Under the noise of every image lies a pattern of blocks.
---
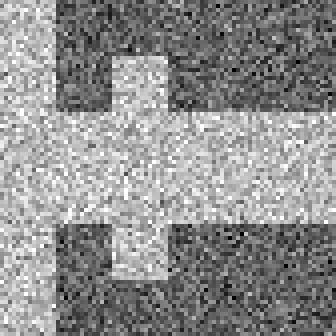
top and bottom mirror each other
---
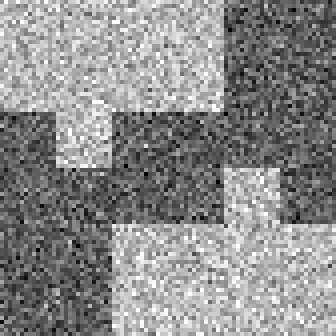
the same after a half turn
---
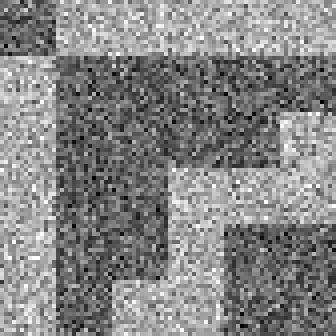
mirrored about the diagonal from the top left
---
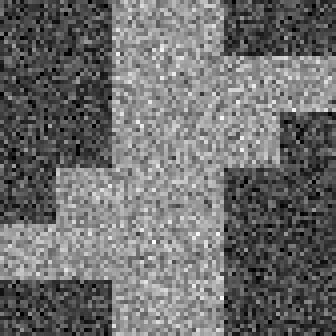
the same after a half turn
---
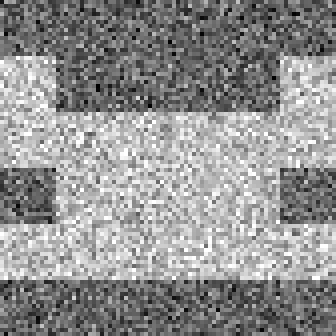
left and right mirror each other
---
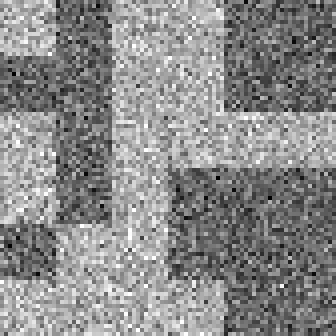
no symmetry
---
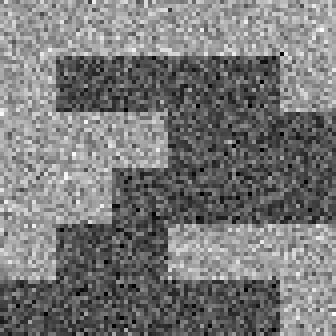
no symmetry
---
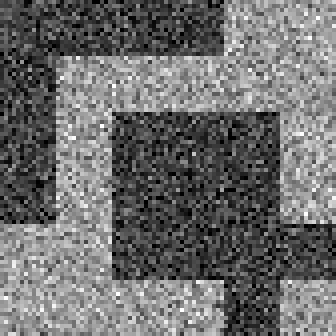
mirrored about the diagonal from the top left
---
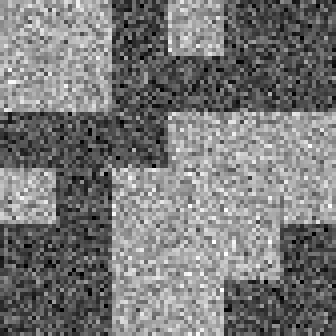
mirrored about the diagonal from the top left
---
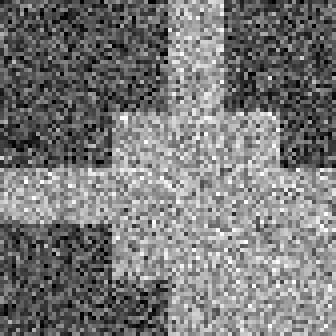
mirrored about the diagonal from the top left
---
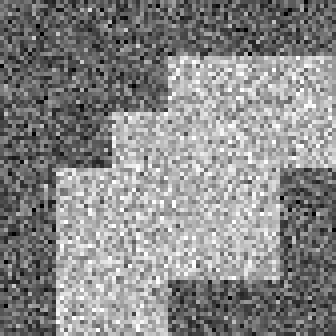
mirrored about the diagonal from the top left
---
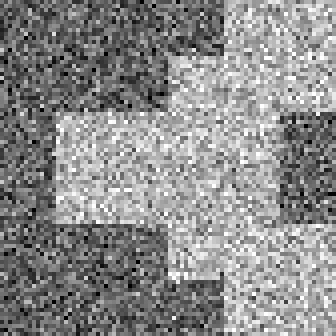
top and bottom mirror each other
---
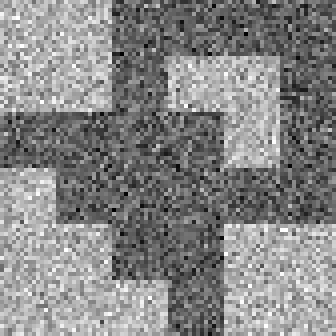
mirrored about the diagonal from the bottom left
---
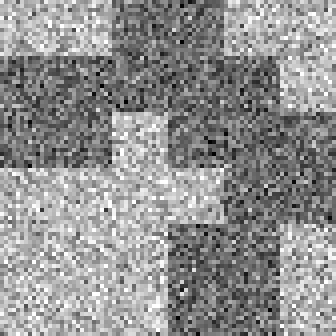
mirrored about the diagonal from the bottom left
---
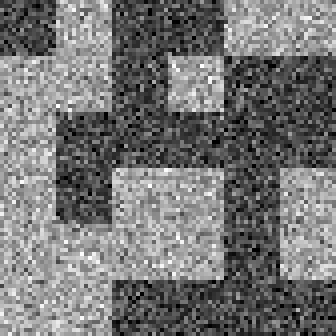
no symmetry
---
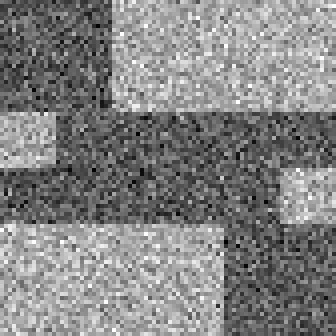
the same after a half turn
